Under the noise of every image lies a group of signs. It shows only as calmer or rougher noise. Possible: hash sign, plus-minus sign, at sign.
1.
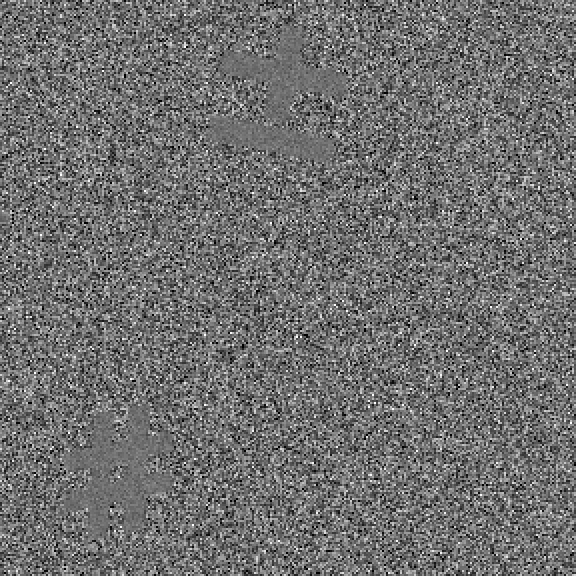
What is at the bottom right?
nothing
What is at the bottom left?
hash sign
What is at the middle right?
nothing
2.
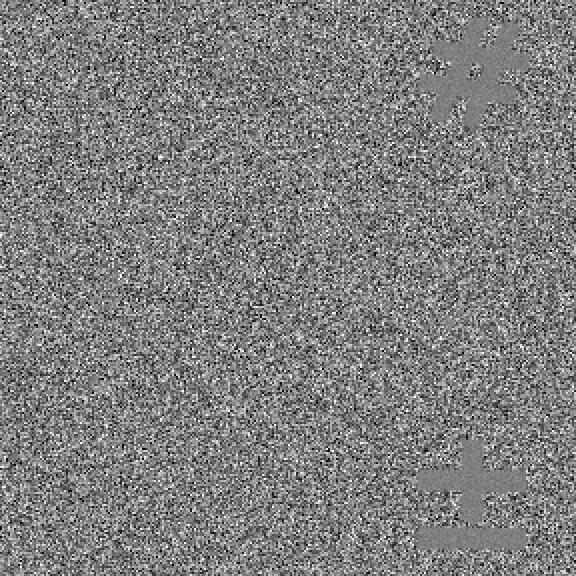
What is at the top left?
nothing
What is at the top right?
hash sign
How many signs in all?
2
